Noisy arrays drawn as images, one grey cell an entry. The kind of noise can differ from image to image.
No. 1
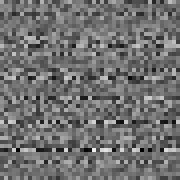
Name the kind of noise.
rows of uneven size
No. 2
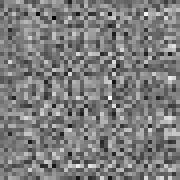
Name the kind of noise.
low rank plus noise
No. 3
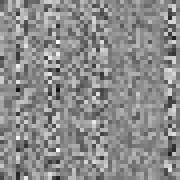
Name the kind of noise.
columns of uneven size
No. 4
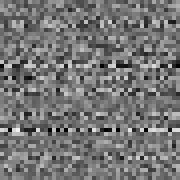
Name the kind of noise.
rows of uneven size
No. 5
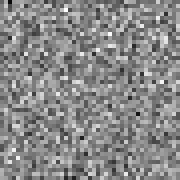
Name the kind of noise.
independent entries
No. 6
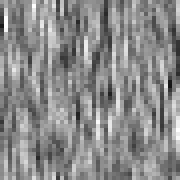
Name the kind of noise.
streaked along the columns
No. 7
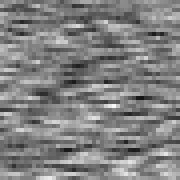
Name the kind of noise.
streaked along the rows
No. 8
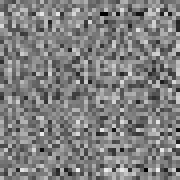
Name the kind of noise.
low rank plus noise
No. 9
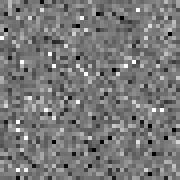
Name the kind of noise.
heavy tails
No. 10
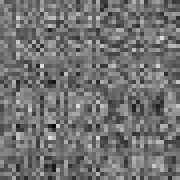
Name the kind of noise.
low rank plus noise
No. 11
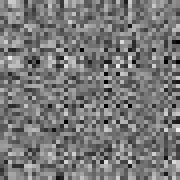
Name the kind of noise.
low rank plus noise
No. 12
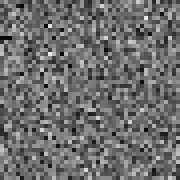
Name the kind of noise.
independent entries
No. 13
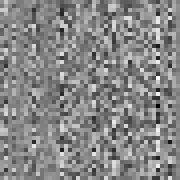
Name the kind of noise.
columns of uneven size
